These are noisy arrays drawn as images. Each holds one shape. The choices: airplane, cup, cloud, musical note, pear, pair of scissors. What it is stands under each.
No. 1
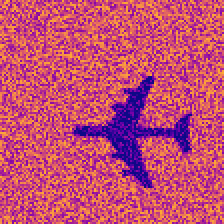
airplane
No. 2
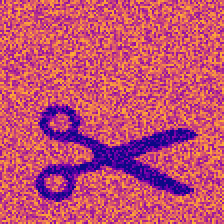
pair of scissors
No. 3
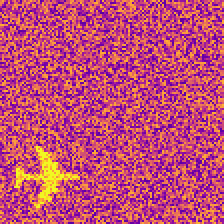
airplane
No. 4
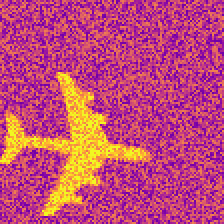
airplane
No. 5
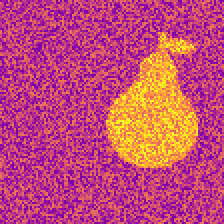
pear
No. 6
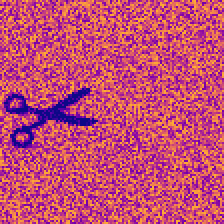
pair of scissors
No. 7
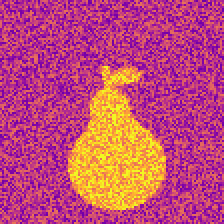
pear
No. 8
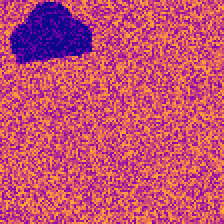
cloud
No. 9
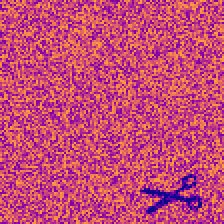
pair of scissors
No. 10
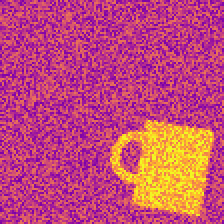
cup
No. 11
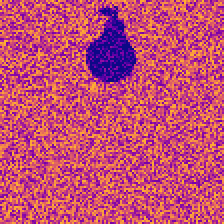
pear
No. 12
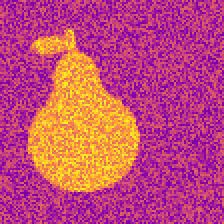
pear
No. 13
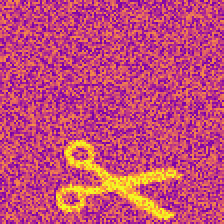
pair of scissors
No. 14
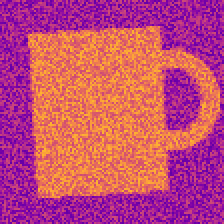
cup
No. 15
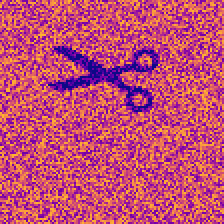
pair of scissors
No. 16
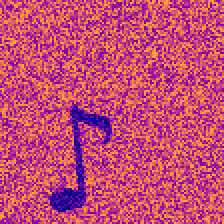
musical note
